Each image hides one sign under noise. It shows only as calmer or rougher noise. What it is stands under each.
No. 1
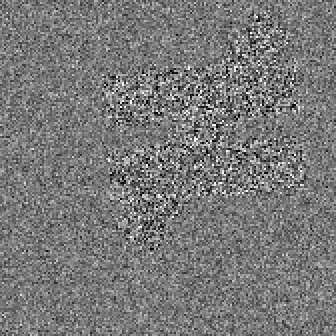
not-equal sign
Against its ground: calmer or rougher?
rougher
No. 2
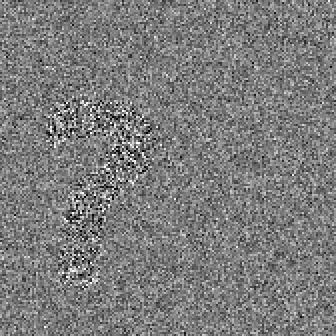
question mark
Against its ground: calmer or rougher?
rougher
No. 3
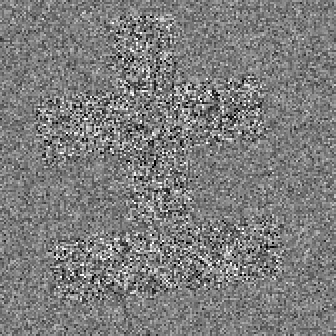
plus-minus sign
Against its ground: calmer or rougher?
rougher
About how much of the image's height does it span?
nearly all
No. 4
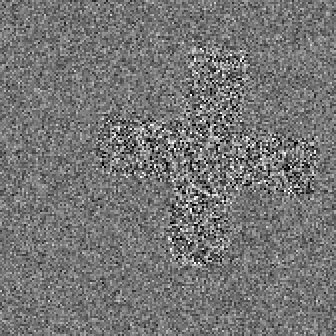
plus sign
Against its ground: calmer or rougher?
rougher
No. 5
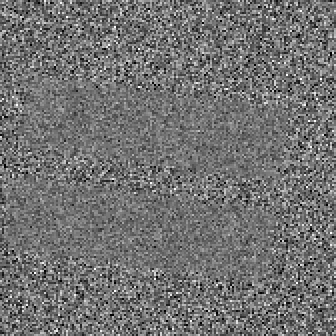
equals sign
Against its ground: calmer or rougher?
calmer
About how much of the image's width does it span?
nearly all
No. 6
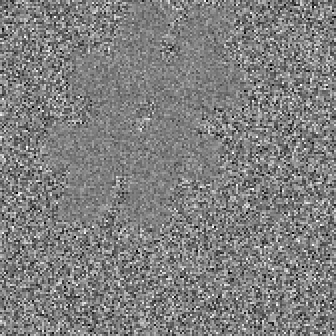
hash sign
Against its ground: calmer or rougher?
calmer
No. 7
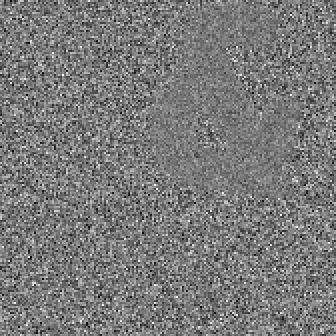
ampersand
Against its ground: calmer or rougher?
calmer
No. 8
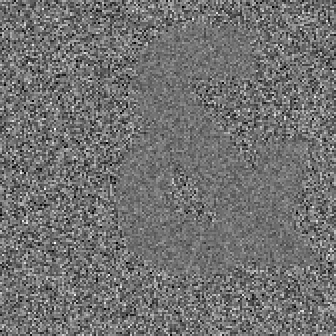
ampersand
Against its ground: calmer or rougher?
calmer
